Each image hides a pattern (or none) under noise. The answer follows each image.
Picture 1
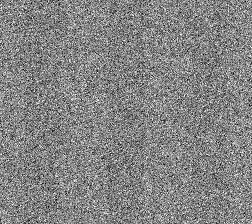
vertical stripes
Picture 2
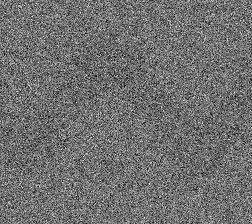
a wavy band
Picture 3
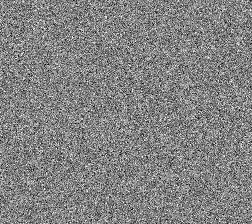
only noise
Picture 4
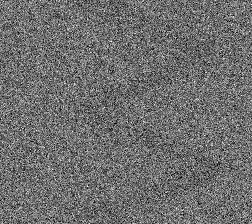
a wavy band
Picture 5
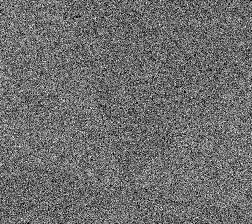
spokes from one point
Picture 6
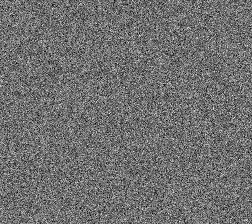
only noise
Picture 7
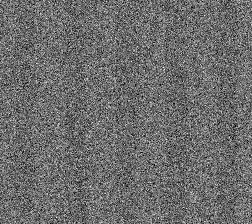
vertical stripes
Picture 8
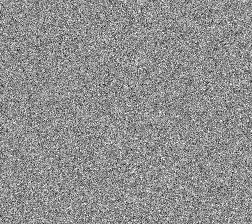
only noise
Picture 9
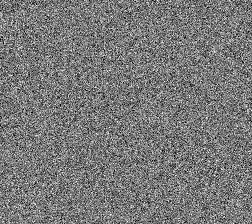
only noise
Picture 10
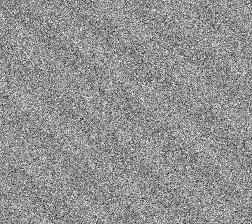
diagonal stripes
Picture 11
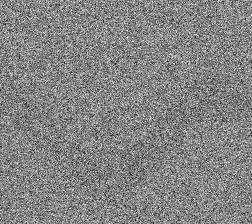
a wavy band
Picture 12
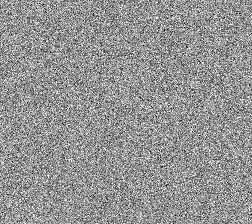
only noise
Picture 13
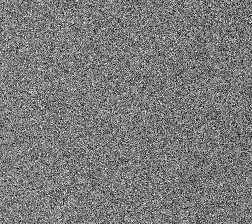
a smooth slope
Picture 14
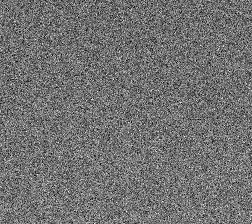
a smooth slope
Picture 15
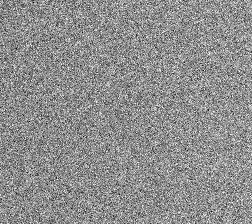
a smooth slope
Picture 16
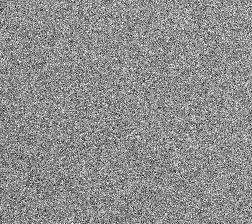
a smooth slope
